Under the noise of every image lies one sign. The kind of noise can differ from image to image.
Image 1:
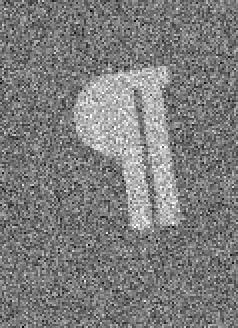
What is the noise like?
independent entries
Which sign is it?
pilcrow
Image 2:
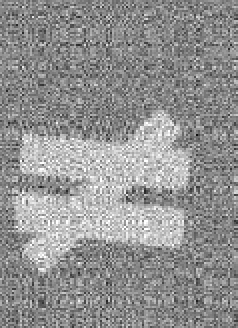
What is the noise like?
low rank plus noise
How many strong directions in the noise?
two
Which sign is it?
not-equal sign
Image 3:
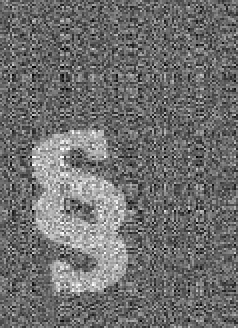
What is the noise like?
low rank plus noise
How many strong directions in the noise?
one
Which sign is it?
section sign
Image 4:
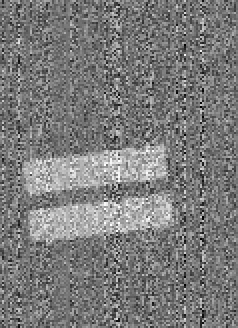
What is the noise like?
columns of uneven size
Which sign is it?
equals sign
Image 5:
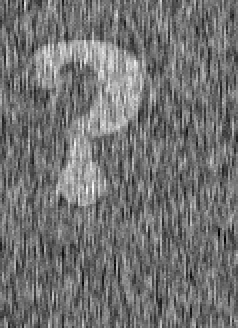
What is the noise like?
streaked along the columns
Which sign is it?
question mark
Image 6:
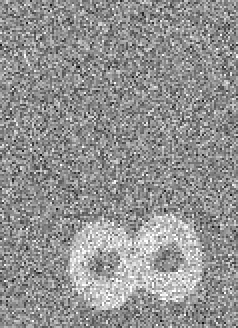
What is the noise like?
independent entries
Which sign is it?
infinity sign
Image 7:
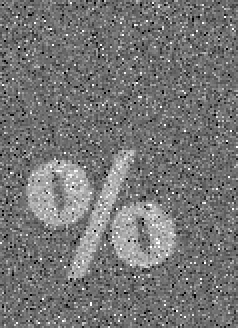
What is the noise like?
heavy tails
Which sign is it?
percent sign
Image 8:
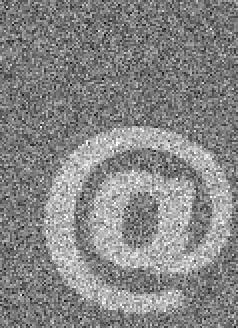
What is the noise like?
independent entries
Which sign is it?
at sign
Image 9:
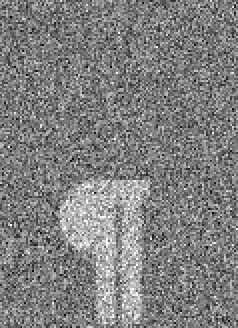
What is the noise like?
independent entries
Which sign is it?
pilcrow
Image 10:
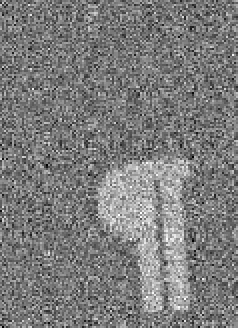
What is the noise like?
low rank plus noise
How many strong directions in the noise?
five to eight
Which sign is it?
pilcrow
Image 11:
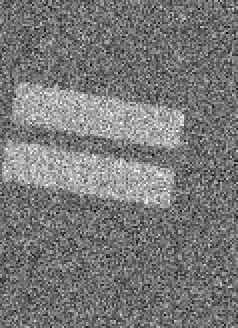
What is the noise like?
independent entries
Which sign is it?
equals sign
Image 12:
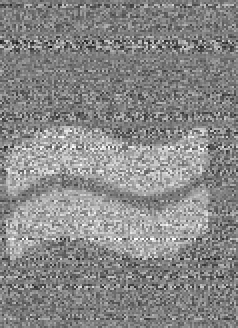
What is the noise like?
rows of uneven size
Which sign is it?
approximately sign
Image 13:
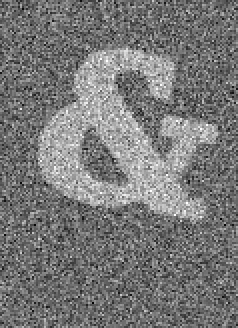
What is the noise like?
independent entries
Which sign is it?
ampersand
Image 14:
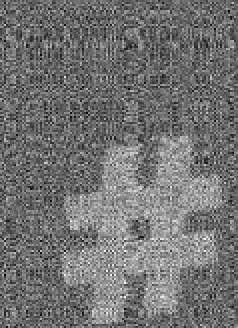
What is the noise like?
low rank plus noise
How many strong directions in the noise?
two
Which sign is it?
hash sign
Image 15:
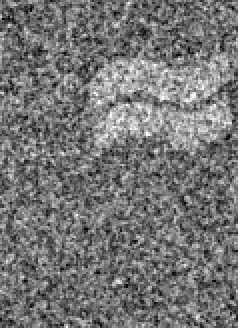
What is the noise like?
blotchy
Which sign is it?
approximately sign
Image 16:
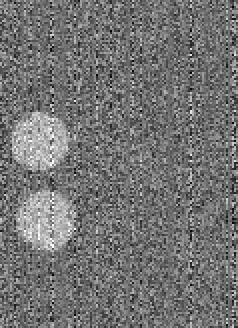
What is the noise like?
columns of uneven size
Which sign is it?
colon
